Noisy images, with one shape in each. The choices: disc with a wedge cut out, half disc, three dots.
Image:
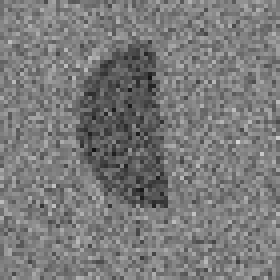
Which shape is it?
half disc
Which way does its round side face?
left
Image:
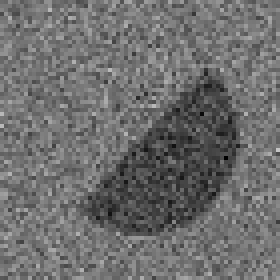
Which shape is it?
half disc
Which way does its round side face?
down and right
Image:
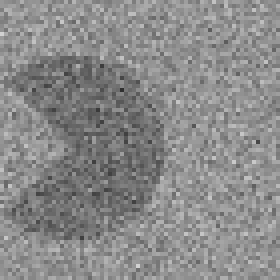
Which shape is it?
disc with a wedge cut out
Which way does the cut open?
left
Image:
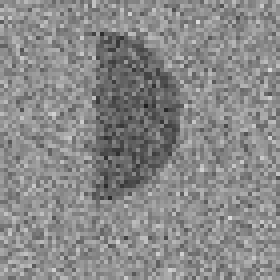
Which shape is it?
half disc
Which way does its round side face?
right
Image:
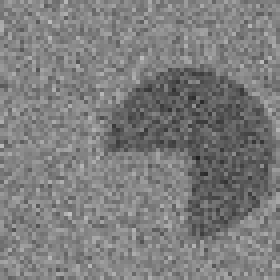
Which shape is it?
disc with a wedge cut out
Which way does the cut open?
down and left
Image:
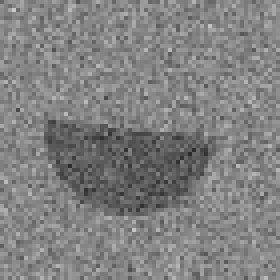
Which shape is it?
half disc
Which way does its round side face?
down
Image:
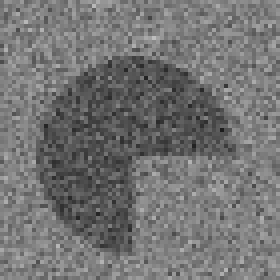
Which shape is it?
disc with a wedge cut out
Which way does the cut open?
down and right
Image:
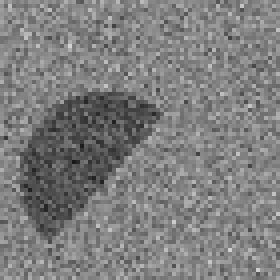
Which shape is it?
half disc
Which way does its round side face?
up and left
